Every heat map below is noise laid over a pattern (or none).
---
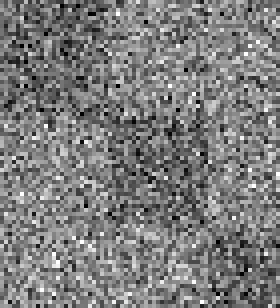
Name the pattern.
blocks along the diagonal
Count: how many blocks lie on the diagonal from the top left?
3
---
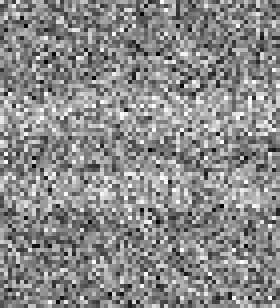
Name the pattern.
bands of rows
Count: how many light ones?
2
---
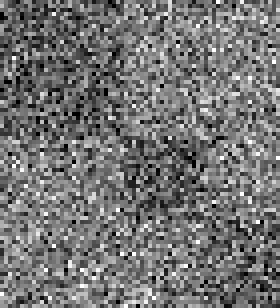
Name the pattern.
blocks along the diagonal
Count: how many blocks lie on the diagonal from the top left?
3
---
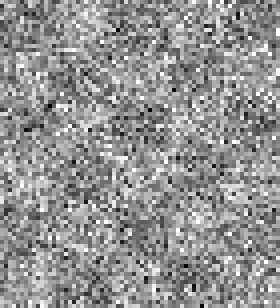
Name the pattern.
a checkerboard
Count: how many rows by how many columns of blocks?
6 by 5
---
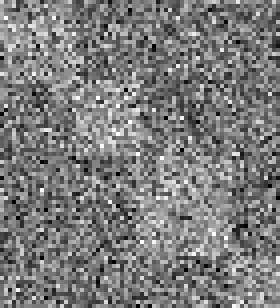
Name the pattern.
blocks along the diagonal
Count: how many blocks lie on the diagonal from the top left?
4
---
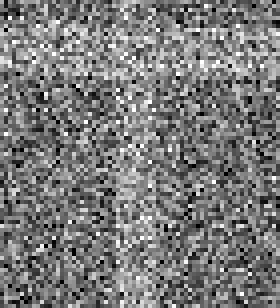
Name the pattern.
bands of rows crossing bands of columns
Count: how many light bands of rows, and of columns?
1 and 1
